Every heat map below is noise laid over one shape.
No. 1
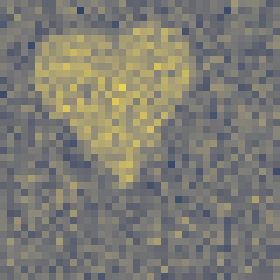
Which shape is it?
heart
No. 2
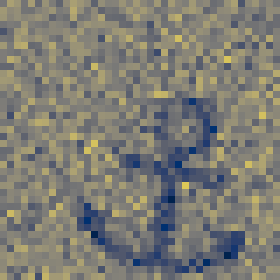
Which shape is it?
anchor
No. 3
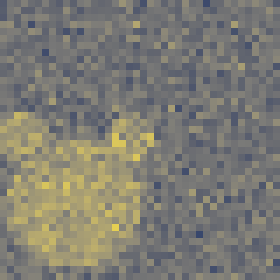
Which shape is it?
bear's head
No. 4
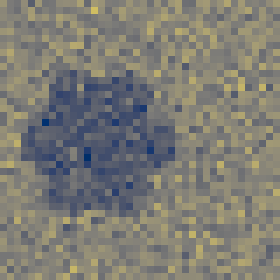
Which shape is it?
flower
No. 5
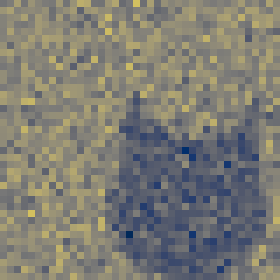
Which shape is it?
cat's head
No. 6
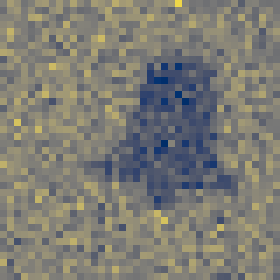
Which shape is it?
bell
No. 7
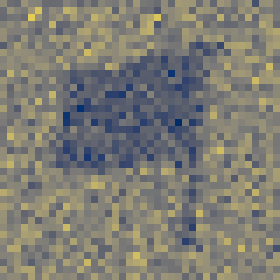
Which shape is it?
flag
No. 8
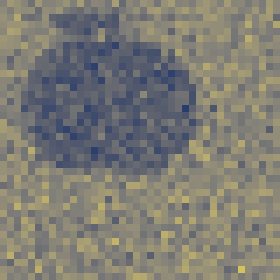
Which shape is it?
apple
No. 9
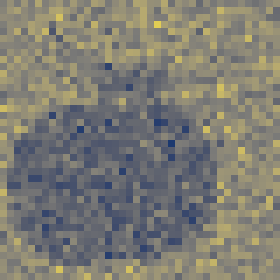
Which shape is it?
apple
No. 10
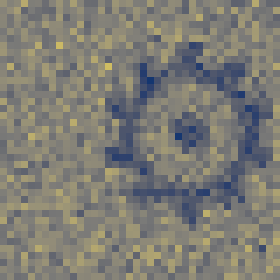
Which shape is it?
gear
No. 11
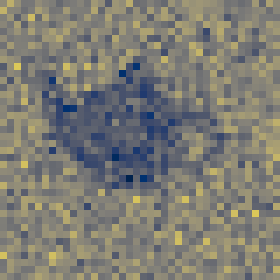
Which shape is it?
teapot
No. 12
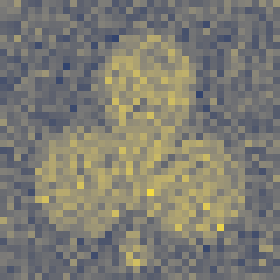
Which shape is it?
club
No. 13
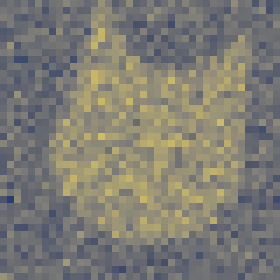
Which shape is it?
cat's head
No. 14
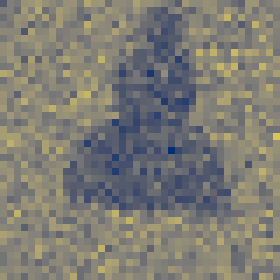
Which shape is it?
chess pawn
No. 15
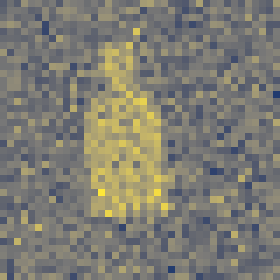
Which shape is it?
bottle
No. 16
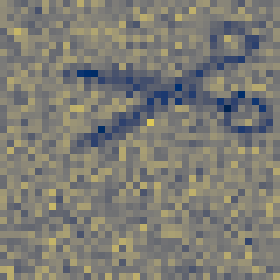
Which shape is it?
pair of scissors
